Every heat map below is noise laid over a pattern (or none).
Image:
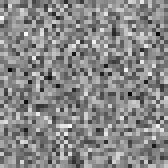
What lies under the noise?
only noise
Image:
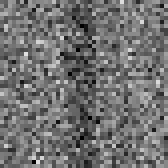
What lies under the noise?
one vertical stripe
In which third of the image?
middle
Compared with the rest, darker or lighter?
darker
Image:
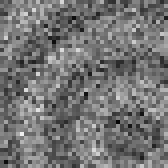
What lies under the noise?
rings round one point
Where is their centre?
bottom right
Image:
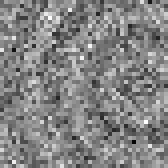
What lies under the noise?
rings round one point
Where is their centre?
middle right
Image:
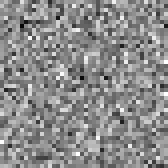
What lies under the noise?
only noise
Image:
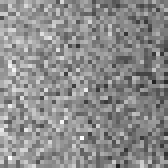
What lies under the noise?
a smooth slope
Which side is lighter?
left
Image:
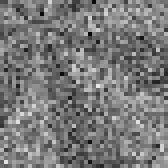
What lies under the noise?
spokes from one point
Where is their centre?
top left
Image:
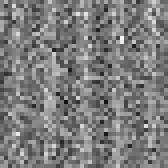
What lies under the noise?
vertical stripes
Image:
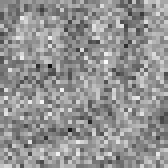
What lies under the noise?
rings round one point
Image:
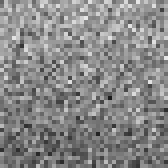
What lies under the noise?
a smooth slope
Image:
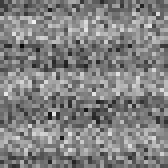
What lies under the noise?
horizontal stripes
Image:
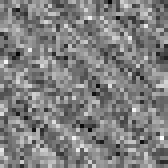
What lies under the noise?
diagonal stripes
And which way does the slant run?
top left to bottom right
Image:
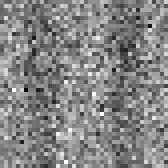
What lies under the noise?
vertical stripes
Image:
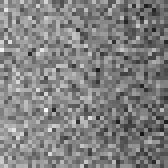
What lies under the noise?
a smooth slope
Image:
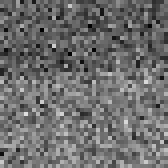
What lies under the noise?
a sharp edge
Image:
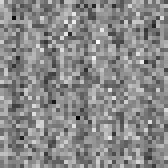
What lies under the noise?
vertical stripes
